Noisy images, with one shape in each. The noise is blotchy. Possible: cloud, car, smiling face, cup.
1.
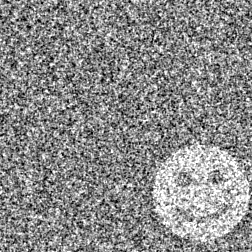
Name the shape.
smiling face
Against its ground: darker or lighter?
lighter
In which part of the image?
bottom right
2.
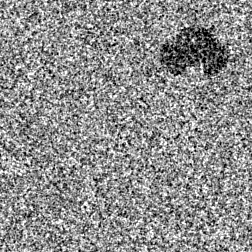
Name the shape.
car
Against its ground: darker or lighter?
darker
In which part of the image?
top right
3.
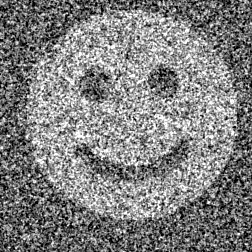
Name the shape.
smiling face
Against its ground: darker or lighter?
lighter
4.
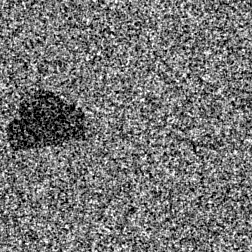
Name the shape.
cloud
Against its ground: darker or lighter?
darker
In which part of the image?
middle left
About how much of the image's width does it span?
a third
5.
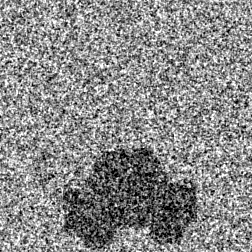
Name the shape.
car
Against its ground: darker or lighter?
darker
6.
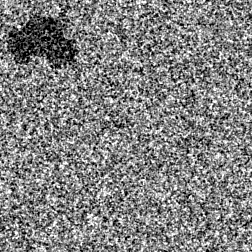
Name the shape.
car
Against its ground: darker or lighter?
darker
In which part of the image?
top left
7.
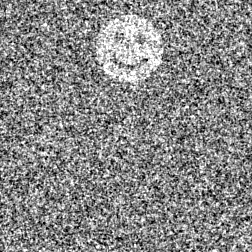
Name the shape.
smiling face
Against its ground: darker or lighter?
lighter
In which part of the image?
top middle
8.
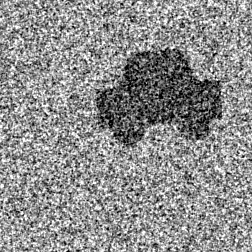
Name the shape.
car
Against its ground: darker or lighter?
darker
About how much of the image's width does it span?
half
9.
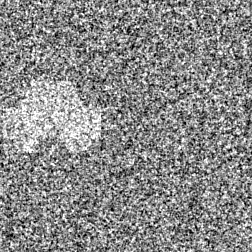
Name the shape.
car
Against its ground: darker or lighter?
lighter
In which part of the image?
middle left
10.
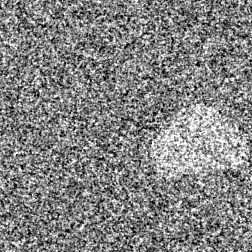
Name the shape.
cloud
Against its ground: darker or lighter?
lighter
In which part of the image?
middle right
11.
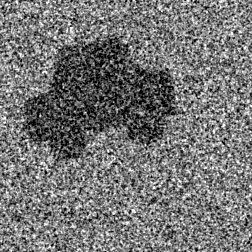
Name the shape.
car
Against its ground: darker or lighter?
darker
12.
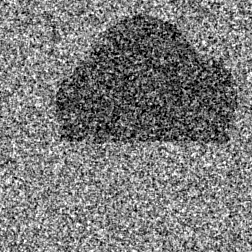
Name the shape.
cloud
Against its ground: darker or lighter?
darker
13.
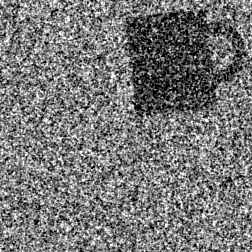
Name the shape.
cup
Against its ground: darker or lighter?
darker
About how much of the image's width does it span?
half
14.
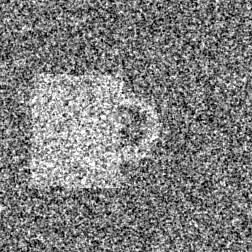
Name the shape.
cup
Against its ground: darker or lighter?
lighter
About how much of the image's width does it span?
half
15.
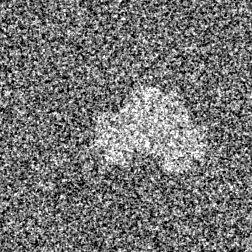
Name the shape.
car
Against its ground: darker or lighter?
lighter
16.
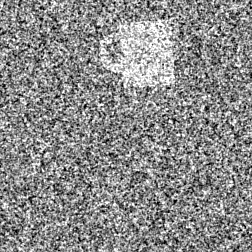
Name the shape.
cup
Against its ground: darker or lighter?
lighter
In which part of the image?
top middle
